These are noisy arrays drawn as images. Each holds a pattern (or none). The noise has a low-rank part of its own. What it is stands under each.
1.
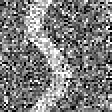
a wavy band
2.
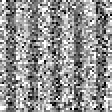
vertical stripes
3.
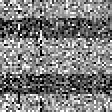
horizontal stripes
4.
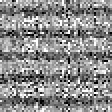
horizontal stripes
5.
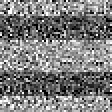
horizontal stripes
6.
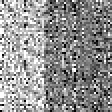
a sharp edge
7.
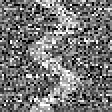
a wavy band
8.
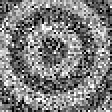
rings round one point
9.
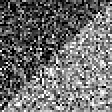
a sharp edge
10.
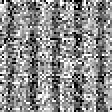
vertical stripes
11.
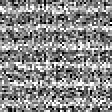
horizontal stripes
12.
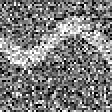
a wavy band
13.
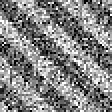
diagonal stripes
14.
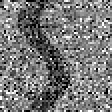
a wavy band
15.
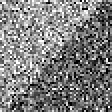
a sharp edge
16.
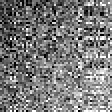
a smooth slope
